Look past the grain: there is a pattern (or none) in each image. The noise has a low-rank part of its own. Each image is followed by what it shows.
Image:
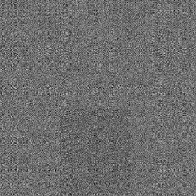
one block
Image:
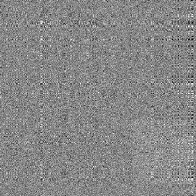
one block
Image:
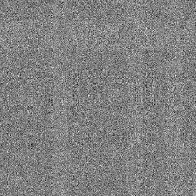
bands of rows crossing bands of columns
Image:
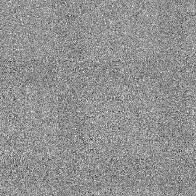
bands of rows crossing bands of columns
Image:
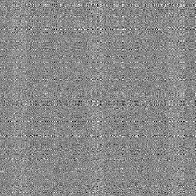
bands of columns
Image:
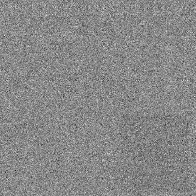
one block
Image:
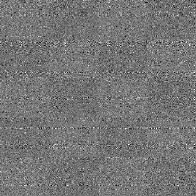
a checkerboard
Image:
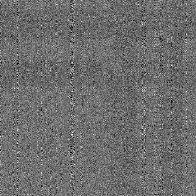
bands of rows crossing bands of columns
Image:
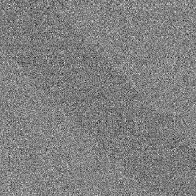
a diagonal band
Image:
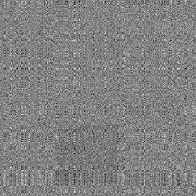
one block
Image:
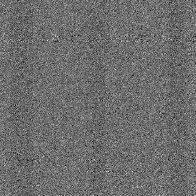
bands of columns
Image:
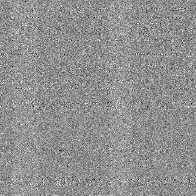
bands of columns
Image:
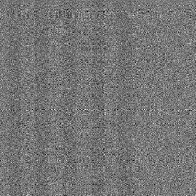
bands of columns
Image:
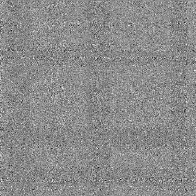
bands of rows crossing bands of columns
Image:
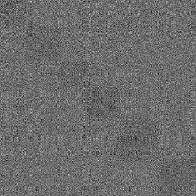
blocks along the diagonal
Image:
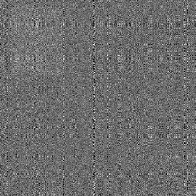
one block
